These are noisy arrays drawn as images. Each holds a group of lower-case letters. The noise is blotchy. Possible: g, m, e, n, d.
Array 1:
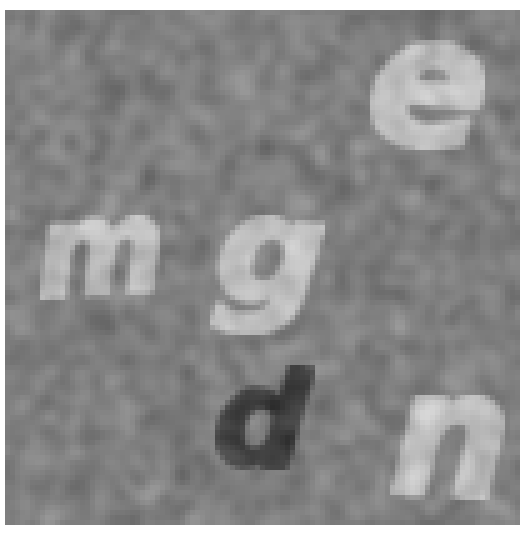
top right: light e; middle left: light m; centre: light g; bottom middle: dark d; bottom right: light n
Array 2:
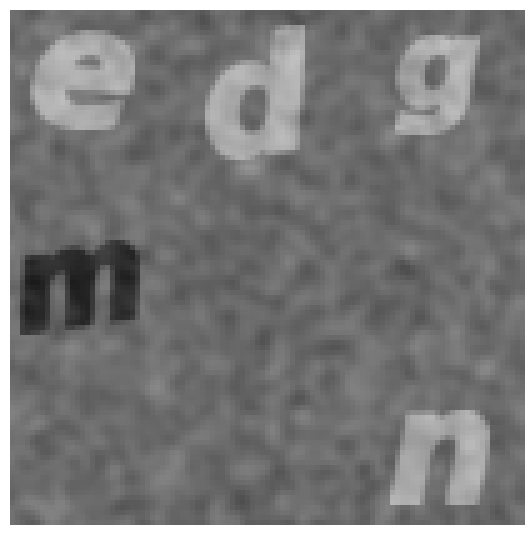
top left: light e; top middle: light d; top right: light g; middle left: dark m; bottom right: light n
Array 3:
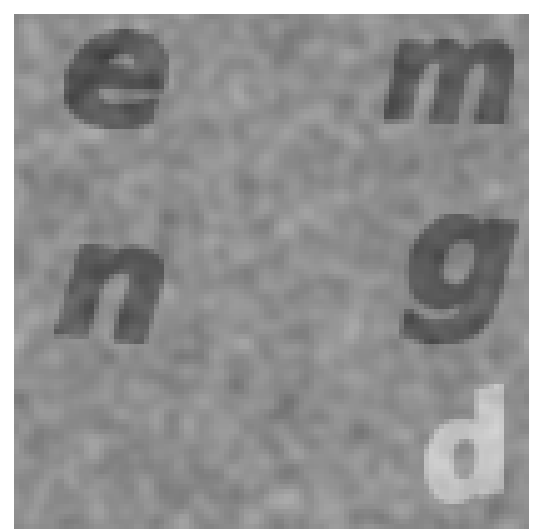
top left: dark e; top right: dark m; middle left: dark n; middle right: dark g; bottom right: light d
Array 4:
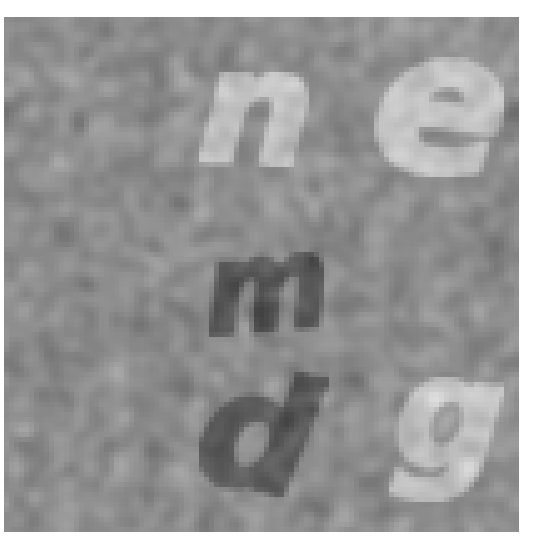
top middle: light n; top right: light e; centre: dark m; bottom middle: dark d; bottom right: light g
